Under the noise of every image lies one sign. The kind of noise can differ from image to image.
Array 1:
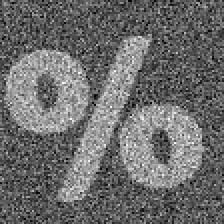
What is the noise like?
independent entries
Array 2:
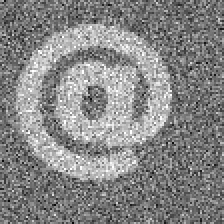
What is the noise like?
independent entries
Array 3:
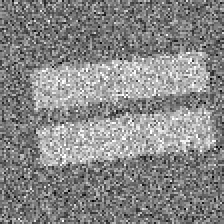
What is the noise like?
independent entries
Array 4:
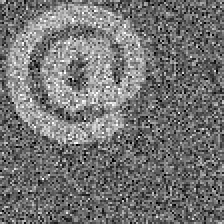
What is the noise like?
independent entries
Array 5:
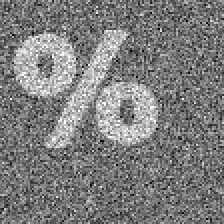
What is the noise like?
independent entries
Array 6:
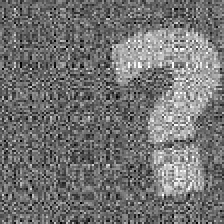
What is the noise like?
low rank plus noise
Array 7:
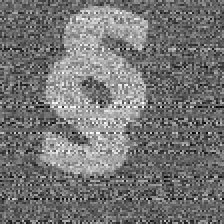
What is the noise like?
rows of uneven size
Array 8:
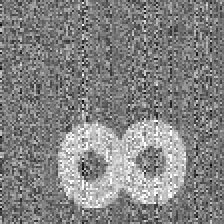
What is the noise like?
columns of uneven size
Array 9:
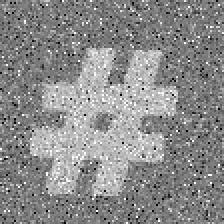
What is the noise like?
heavy tails
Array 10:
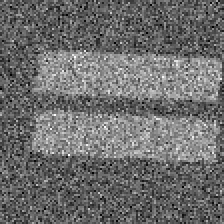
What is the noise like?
independent entries
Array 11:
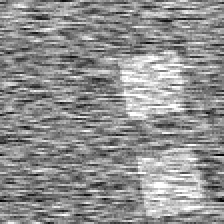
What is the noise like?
streaked along the rows
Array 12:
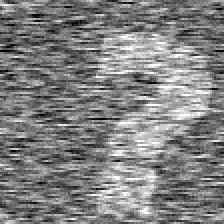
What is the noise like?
streaked along the rows
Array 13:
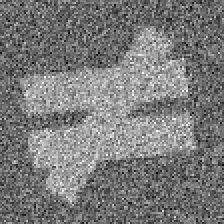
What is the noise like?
independent entries
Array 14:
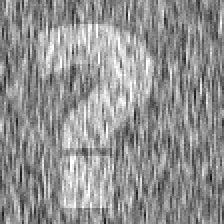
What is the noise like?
streaked along the columns
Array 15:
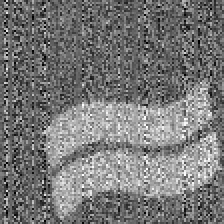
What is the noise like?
columns of uneven size
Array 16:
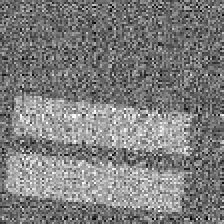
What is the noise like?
low rank plus noise
